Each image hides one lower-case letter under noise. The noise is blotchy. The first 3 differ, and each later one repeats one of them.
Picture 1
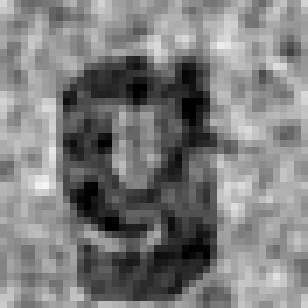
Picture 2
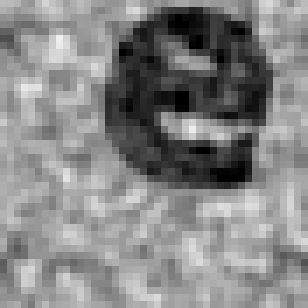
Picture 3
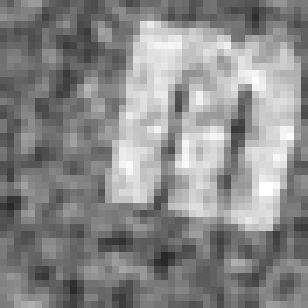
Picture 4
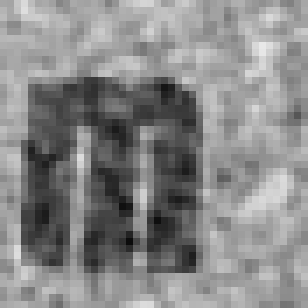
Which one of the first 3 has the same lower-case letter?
3
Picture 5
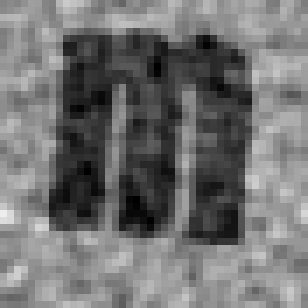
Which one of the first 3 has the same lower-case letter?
3
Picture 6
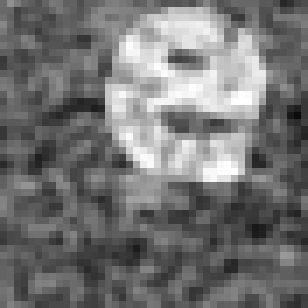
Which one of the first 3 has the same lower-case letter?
2
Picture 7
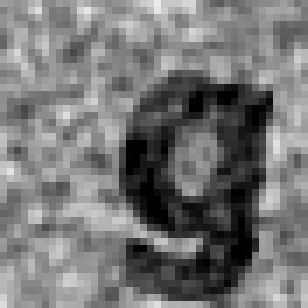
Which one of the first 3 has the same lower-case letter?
1
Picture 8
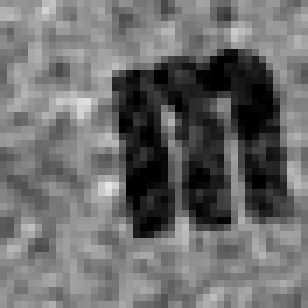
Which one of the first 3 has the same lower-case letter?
3
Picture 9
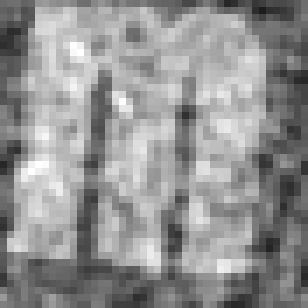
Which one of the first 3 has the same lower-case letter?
3
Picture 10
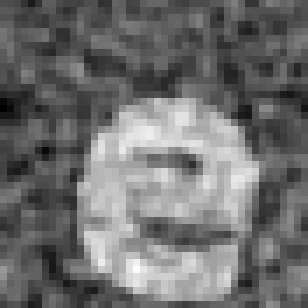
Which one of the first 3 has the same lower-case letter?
2
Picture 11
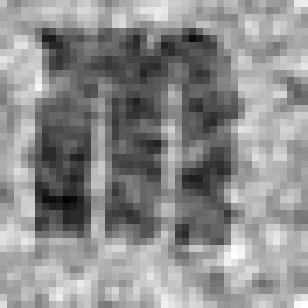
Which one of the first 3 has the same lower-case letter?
3
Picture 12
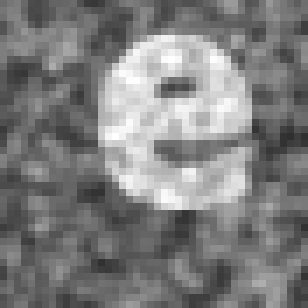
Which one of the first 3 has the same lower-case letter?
2
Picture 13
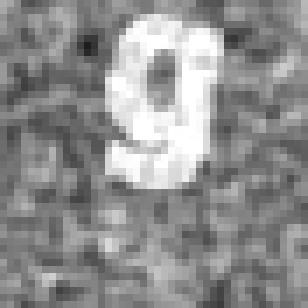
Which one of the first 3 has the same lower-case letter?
1
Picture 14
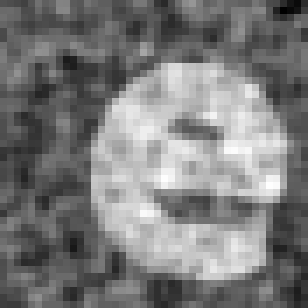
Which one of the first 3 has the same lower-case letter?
2
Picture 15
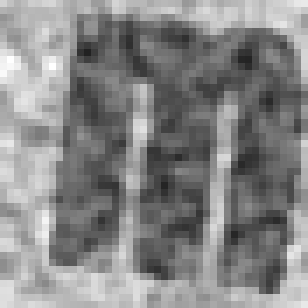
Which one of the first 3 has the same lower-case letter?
3
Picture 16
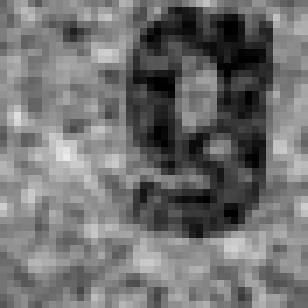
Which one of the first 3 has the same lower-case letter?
1
